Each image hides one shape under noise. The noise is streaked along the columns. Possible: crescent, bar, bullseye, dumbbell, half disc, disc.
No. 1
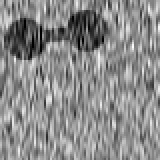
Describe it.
dark dumbbell
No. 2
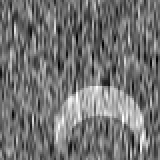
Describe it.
light crescent
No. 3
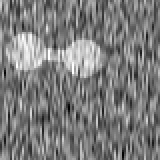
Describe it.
light dumbbell
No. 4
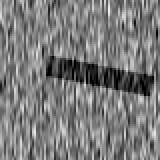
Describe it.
dark bar
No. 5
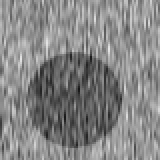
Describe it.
dark disc
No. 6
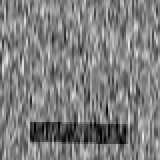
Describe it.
dark bar
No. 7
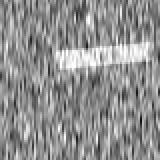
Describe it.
light bar
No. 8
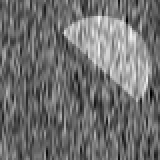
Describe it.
light half disc
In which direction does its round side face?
up and right
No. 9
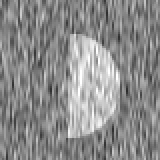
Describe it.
light half disc
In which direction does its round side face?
right
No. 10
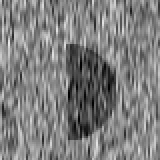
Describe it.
dark half disc
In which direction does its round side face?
right
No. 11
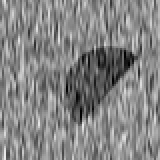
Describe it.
dark half disc
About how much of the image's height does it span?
half
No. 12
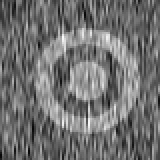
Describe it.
light bullseye
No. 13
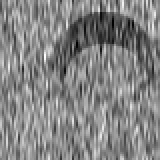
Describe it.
dark crescent
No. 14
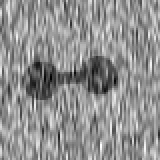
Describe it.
dark dumbbell
